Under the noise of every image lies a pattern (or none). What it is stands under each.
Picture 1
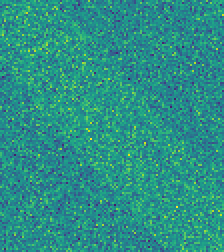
a diagonal band
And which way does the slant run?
top left to bottom right
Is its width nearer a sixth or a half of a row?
a half
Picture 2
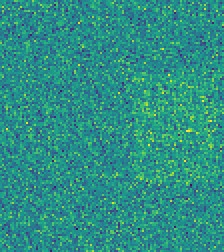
one block
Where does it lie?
middle right
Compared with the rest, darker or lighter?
lighter
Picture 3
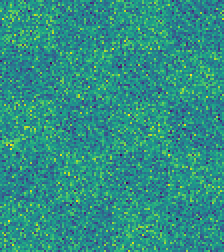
a checkerboard
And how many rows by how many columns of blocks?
5 by 4
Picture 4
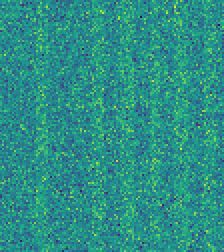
bands of columns
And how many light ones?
6
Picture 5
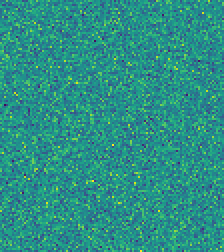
only noise
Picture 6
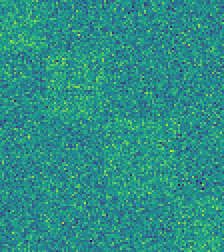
blocks along the diagonal
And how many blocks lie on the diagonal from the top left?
4
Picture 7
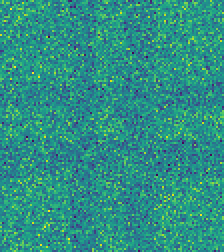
bands of rows crossing bands of columns
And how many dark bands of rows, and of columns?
2 and 2
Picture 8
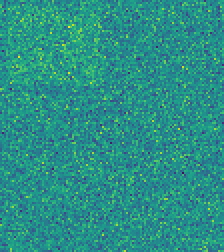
one block
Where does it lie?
top left
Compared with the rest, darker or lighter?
lighter
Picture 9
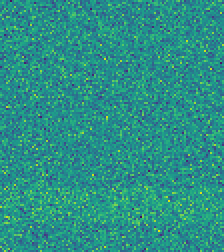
one band of rows
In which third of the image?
bottom
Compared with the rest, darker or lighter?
lighter
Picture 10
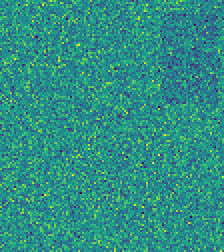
one block
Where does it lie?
top right
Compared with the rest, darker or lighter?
darker
